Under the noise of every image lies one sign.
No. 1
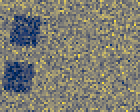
colon
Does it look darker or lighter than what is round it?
darker
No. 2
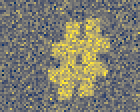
hash sign
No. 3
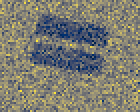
equals sign
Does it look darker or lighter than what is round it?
darker
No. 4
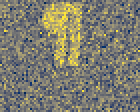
pilcrow
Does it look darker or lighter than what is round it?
lighter
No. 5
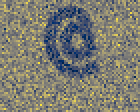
at sign
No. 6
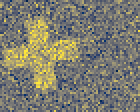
plus sign
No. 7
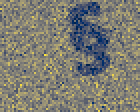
section sign
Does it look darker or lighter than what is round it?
darker
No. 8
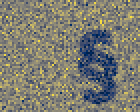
section sign
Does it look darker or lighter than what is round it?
darker
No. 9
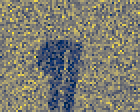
pilcrow
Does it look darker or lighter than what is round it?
darker
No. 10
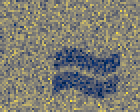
approximately sign
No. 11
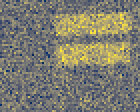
equals sign
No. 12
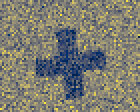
plus sign
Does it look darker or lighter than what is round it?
darker
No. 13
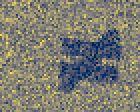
not-equal sign
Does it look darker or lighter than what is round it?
darker
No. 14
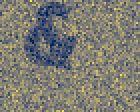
ampersand
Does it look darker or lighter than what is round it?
darker
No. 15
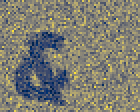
ampersand
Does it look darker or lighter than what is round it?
darker
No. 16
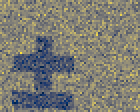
plus-minus sign
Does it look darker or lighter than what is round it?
darker
